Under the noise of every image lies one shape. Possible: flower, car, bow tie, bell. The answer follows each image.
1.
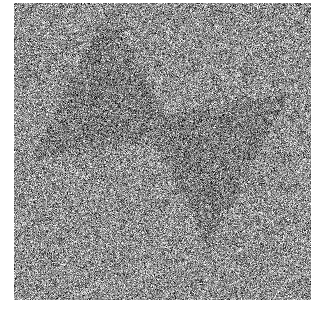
dark bow tie
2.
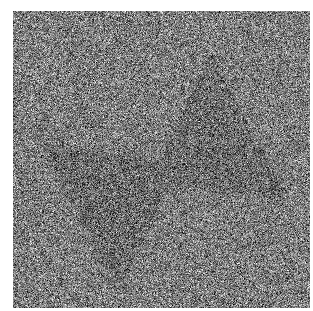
dark bow tie
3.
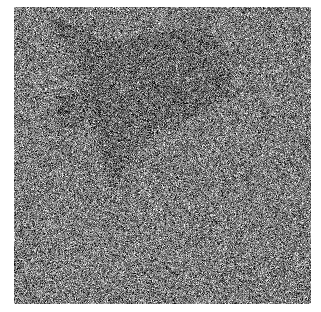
dark bell
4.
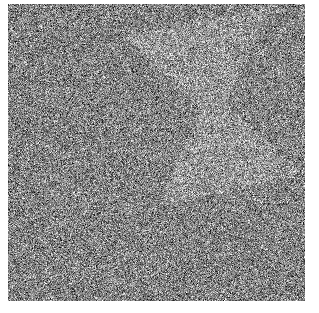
light bow tie
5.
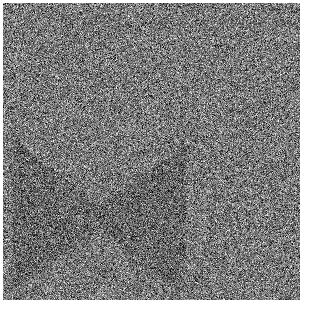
dark bow tie
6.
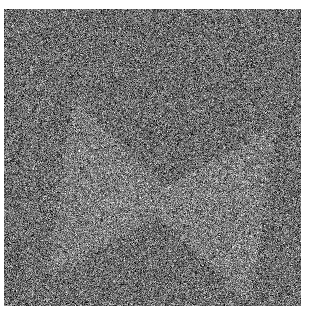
light bow tie
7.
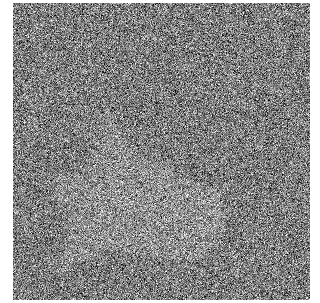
light bell
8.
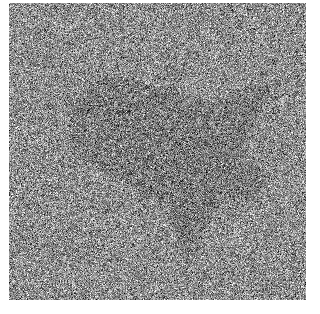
dark bell
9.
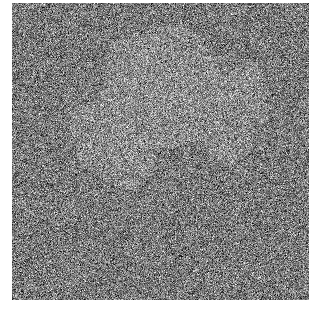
light car
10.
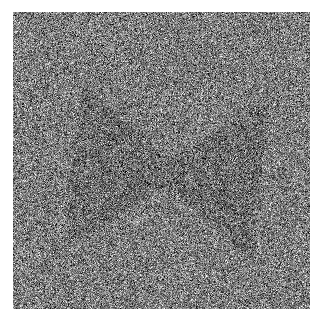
dark bow tie
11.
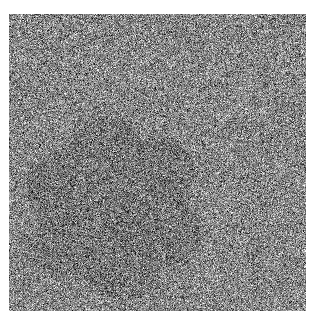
dark flower
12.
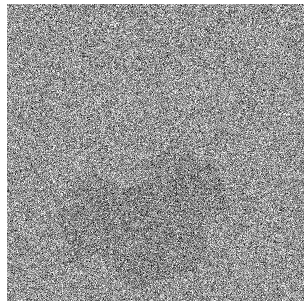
dark car
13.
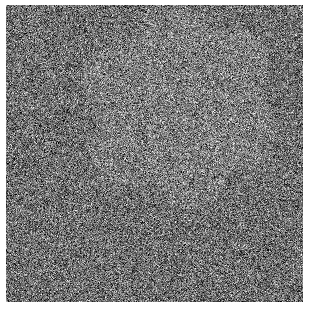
light flower
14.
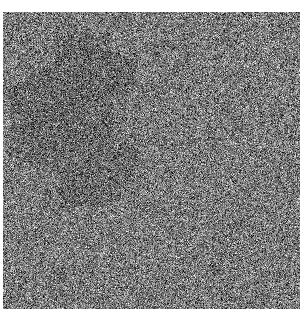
dark car
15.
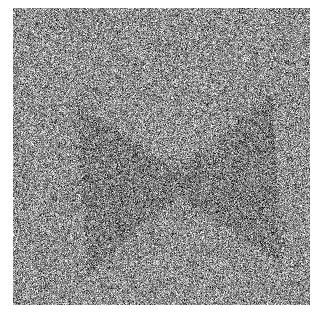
dark bow tie
